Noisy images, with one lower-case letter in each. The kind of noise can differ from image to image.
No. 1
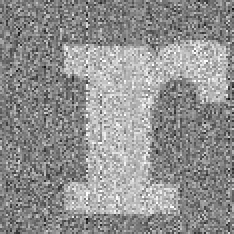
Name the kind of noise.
columns of uneven size
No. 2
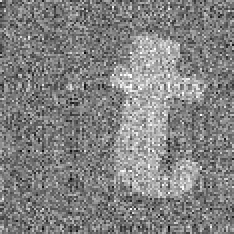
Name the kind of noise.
low rank plus noise
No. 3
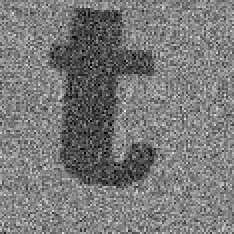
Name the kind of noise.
low rank plus noise
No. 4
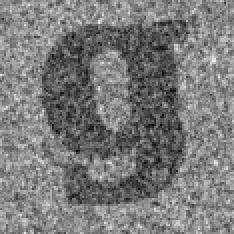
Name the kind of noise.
blotchy
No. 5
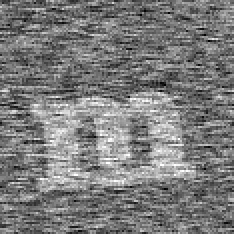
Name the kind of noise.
streaked along the rows
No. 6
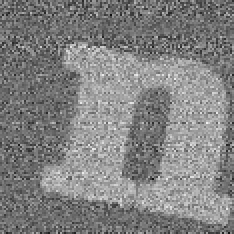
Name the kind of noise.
rows of uneven size
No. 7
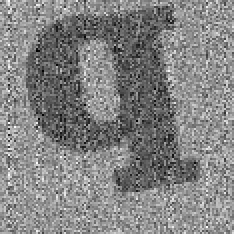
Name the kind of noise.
columns of uneven size
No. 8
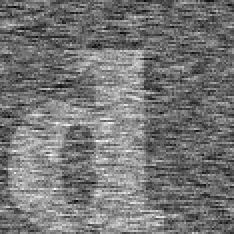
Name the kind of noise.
streaked along the rows
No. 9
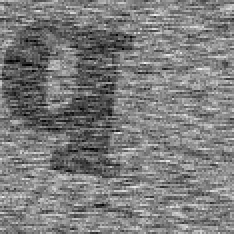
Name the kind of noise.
streaked along the rows
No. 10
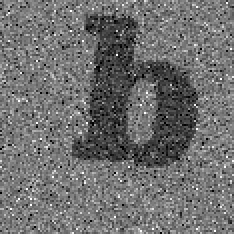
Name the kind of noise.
heavy tails
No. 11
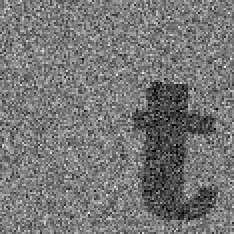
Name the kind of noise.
independent entries
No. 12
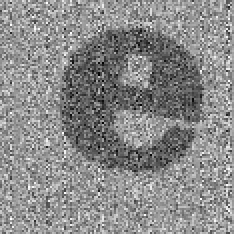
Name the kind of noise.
columns of uneven size
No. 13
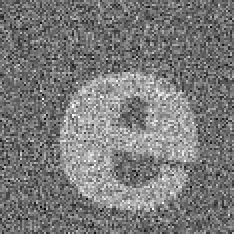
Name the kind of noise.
low rank plus noise
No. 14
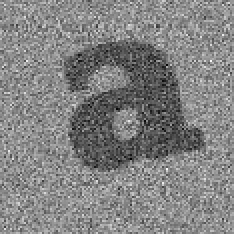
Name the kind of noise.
low rank plus noise
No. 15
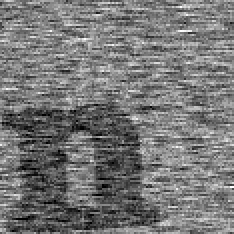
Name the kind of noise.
streaked along the rows
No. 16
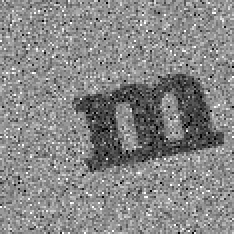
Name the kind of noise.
heavy tails
